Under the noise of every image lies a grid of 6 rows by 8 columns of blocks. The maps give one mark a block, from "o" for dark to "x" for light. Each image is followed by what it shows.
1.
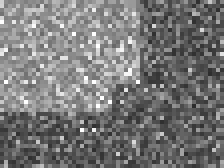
x x x x x o o o
x x x x x o o o
x x x x x o o o
x x x x o o o o
o o o o o o o o
o o o o o o o o
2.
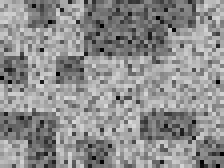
x o x o o o o x
x x x o o o x x
o x o x x x x x
x x x x x x x x
o o x x x o o x
x o x o x x x o
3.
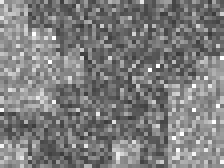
x o o o o o o o
x x o o o o o o
x x x o o o o x
x x o o o o x x
o o o o o o x x
x o o o x o x x
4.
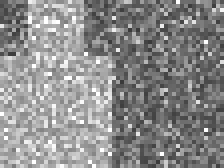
o x x o o o o o
o x x o o o o o
x x x x o o o o
x x x x o o o o
x x x x o o o o
x x x x o o o o
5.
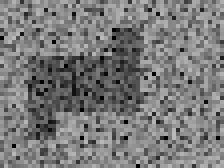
x x x x x x x x
x x x x o x x x
x o o o o x x x
x o o o o x x x
x o x x x x x x
x x x x x x x x
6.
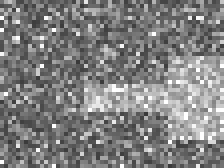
o o o o o o o o
o o o o o o o o
o o o o o o x x
o o o x x x x x
o o o o o o x x
o o o o o o o o
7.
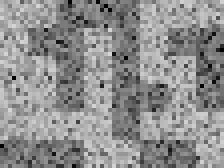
x x o o o x x x
x o o x o x o o
x x o x o x x o
x x o x o o x o
x x x x o x x x
o o o x x o o x
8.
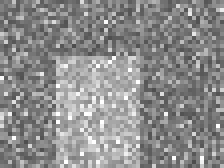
o o o o o o o o
o o o o o o o o
o o x x x o o o
o o x x x o o o
o o x x x o o o
o o x x x o o o
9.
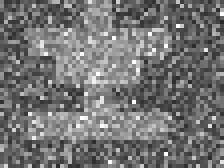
o o o x o o o o
o x x x x x o o
o o x x x o o o
o o o x o o o o
o x x x x x o o
o o o o o o o o
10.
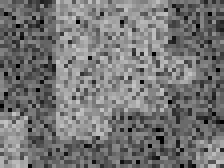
o o x x x x o o
o o x x x x o o
o o x x x x x o
o o x x x x o o
x o x x o o o o
x o o o o o o x
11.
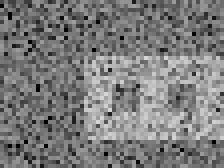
o o o o o o o o
o o o o o o o o
o o o x x x x x
o o o x o x o x
o o o x x x x x
o o o o o o o o
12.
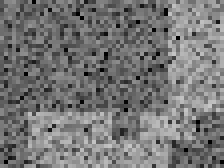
o o o o o o x x
o o o o o o x x
o o o o o o x x
o o o o o o x x
o x x x o x x o
o x x x x x o o
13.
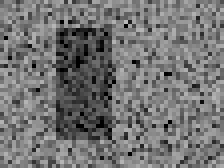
x x x x x x x x
x x o o x x x x
x x o o x x x x
x x o o x x x x
x x o o x x x x
x x x x x x x x
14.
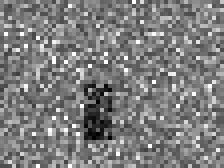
x x x x x x x x
x x x x x x x x
x x x x x x x x
x x x o x x x x
x x x o x x x x
x x x x x x x x
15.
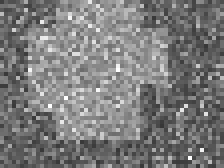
o o x x x o o o
o x x x x x o o
o x x x x x o o
o x x x x o o o
o o x x x o o o
o o o o o o o o
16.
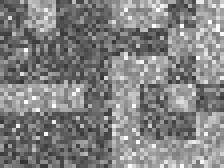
o x o o x x o x
o o o o o o x x
o o o o x x o x
x x x o x o x o
o o o o x o o x
o o o o x x x x
